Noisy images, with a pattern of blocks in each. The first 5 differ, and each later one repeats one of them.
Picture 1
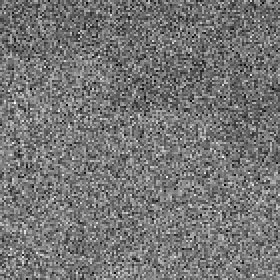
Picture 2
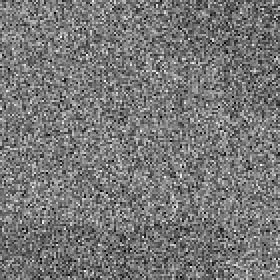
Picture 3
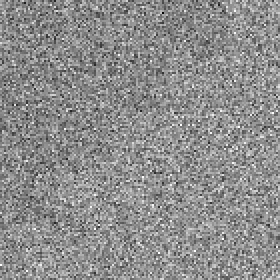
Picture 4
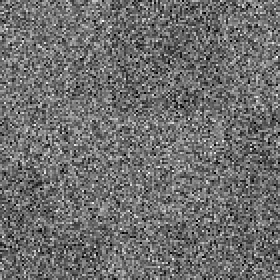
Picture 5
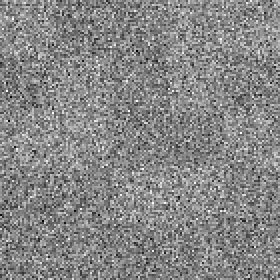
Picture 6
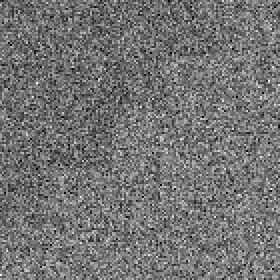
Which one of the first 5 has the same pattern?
3
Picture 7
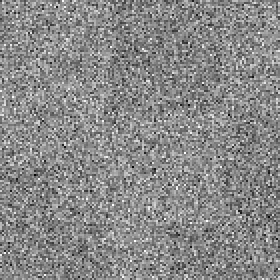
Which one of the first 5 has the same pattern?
4
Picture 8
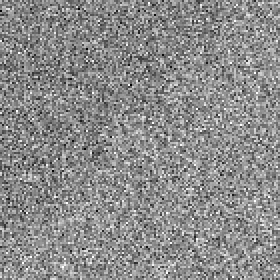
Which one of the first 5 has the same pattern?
3
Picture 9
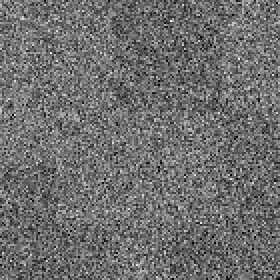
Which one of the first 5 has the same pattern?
4
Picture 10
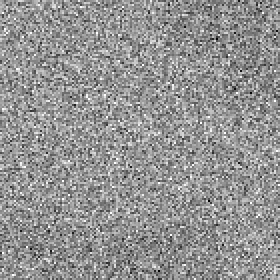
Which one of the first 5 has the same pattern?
2
